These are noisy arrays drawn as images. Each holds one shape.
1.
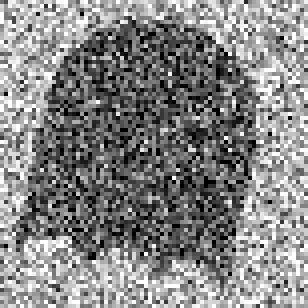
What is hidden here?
dark ghost
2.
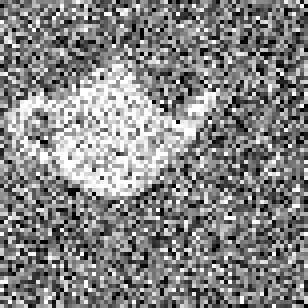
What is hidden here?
light teapot
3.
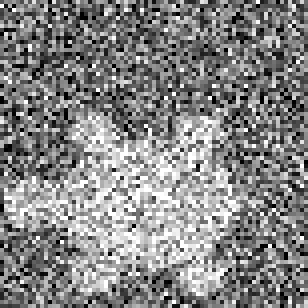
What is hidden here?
light turtle
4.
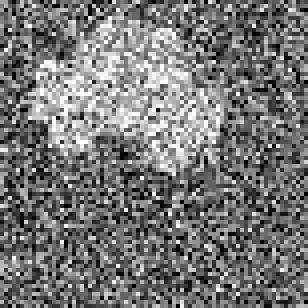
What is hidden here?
light car
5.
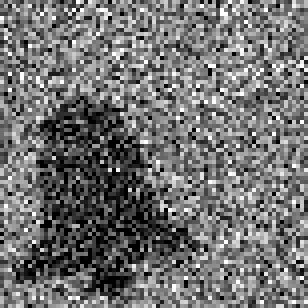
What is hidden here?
dark bell
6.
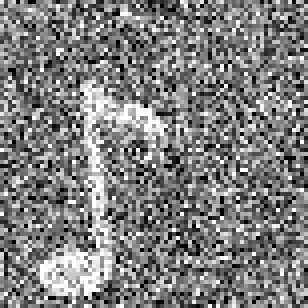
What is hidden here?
light musical note
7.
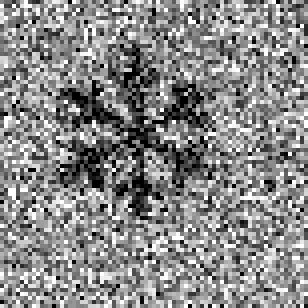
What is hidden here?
dark snowflake
